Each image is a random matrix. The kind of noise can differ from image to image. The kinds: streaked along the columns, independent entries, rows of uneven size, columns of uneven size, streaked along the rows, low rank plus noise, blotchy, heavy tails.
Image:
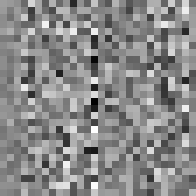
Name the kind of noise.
columns of uneven size
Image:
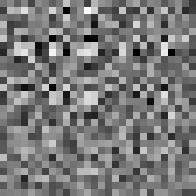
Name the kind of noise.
low rank plus noise
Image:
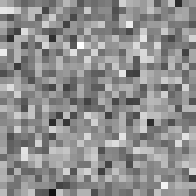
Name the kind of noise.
independent entries
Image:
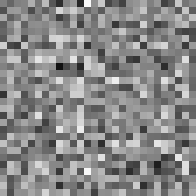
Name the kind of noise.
low rank plus noise
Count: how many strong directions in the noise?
two
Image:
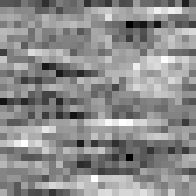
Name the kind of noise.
streaked along the rows
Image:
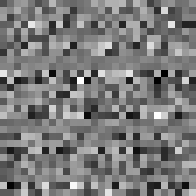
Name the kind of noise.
rows of uneven size
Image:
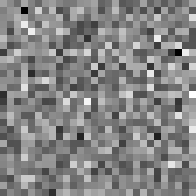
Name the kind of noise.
low rank plus noise
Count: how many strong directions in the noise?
five to eight
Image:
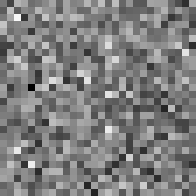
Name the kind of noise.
independent entries
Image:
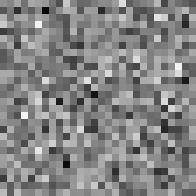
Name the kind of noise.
independent entries
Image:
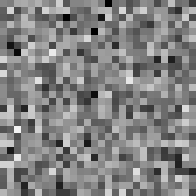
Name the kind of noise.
independent entries
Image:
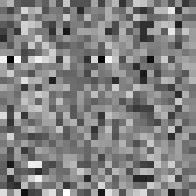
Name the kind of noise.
low rank plus noise
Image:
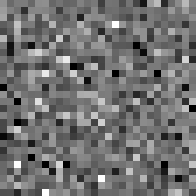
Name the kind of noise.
heavy tails
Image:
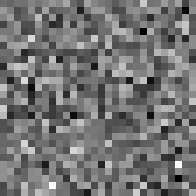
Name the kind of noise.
low rank plus noise
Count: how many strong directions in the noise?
five to eight
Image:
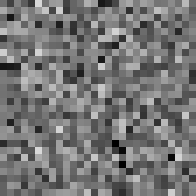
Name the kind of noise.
low rank plus noise
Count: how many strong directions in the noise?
five to eight
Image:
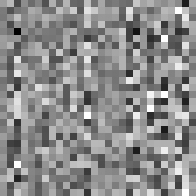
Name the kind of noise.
columns of uneven size
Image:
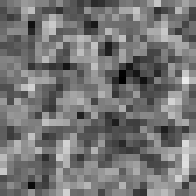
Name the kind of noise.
blotchy
